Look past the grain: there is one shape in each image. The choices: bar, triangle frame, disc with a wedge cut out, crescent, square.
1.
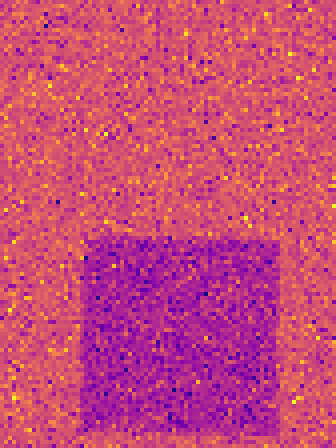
square
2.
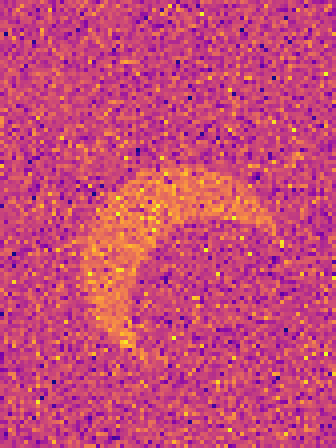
crescent
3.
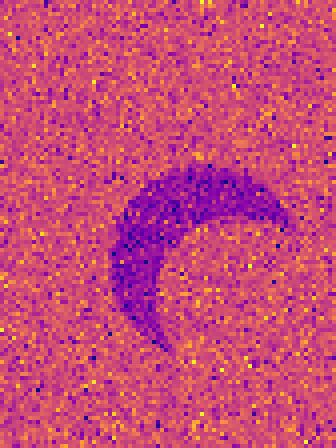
crescent
